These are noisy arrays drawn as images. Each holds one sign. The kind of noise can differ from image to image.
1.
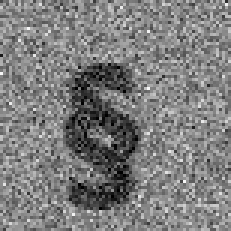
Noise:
independent entries
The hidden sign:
section sign
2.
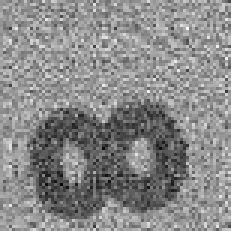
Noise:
low rank plus noise
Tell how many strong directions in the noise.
three or four
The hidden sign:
infinity sign
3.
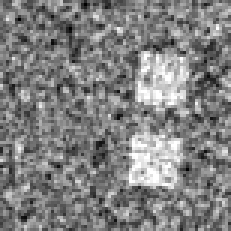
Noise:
blotchy
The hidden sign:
colon
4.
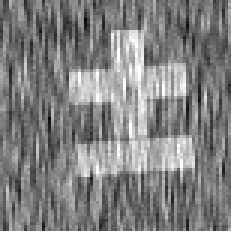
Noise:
streaked along the columns
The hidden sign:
plus-minus sign
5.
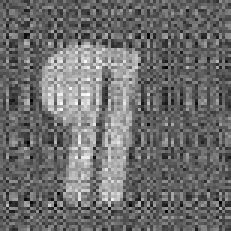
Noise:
low rank plus noise
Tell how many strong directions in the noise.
one
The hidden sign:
pilcrow
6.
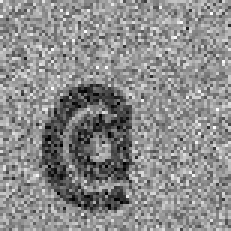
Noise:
independent entries
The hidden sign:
at sign
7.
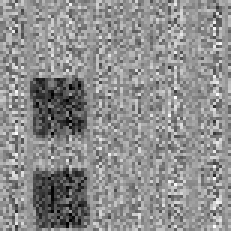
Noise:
columns of uneven size
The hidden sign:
colon
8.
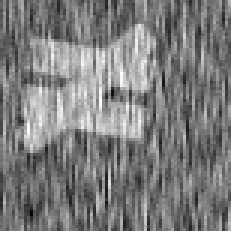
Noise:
streaked along the columns
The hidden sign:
not-equal sign
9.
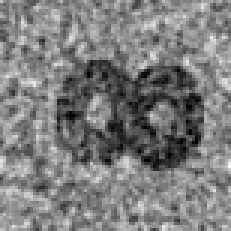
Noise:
blotchy
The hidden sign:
infinity sign
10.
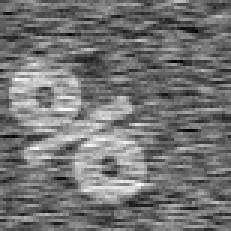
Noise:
streaked along the rows
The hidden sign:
percent sign
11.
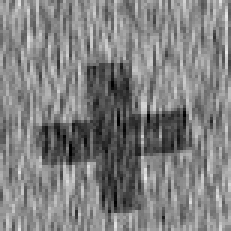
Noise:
streaked along the columns
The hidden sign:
plus sign
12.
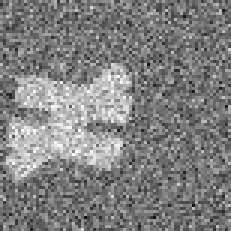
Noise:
independent entries
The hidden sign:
not-equal sign
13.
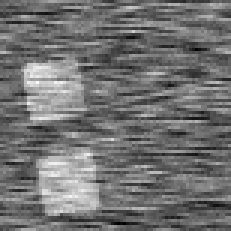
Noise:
streaked along the rows
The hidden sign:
colon
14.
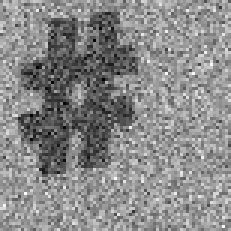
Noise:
independent entries
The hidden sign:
hash sign
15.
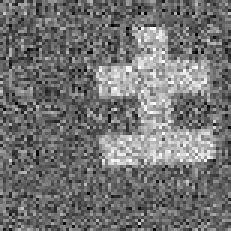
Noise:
low rank plus noise
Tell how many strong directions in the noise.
five to eight
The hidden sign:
plus-minus sign
